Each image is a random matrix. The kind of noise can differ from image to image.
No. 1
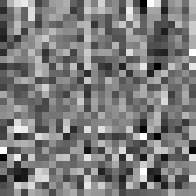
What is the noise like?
low rank plus noise
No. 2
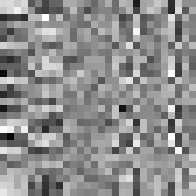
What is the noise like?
low rank plus noise
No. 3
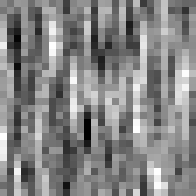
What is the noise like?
streaked along the columns
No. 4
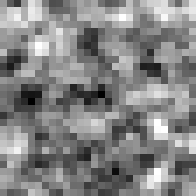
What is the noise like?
blotchy
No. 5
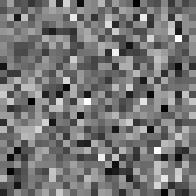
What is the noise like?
low rank plus noise
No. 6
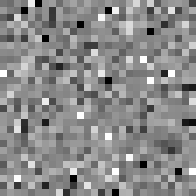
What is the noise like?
heavy tails
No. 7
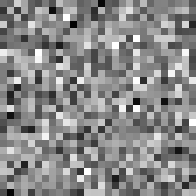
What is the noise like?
independent entries
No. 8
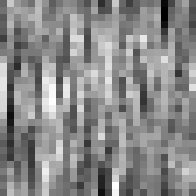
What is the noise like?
streaked along the columns
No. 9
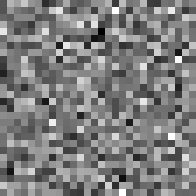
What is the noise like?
low rank plus noise
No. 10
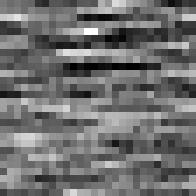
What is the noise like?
streaked along the rows
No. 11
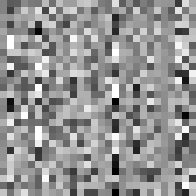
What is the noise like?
columns of uneven size
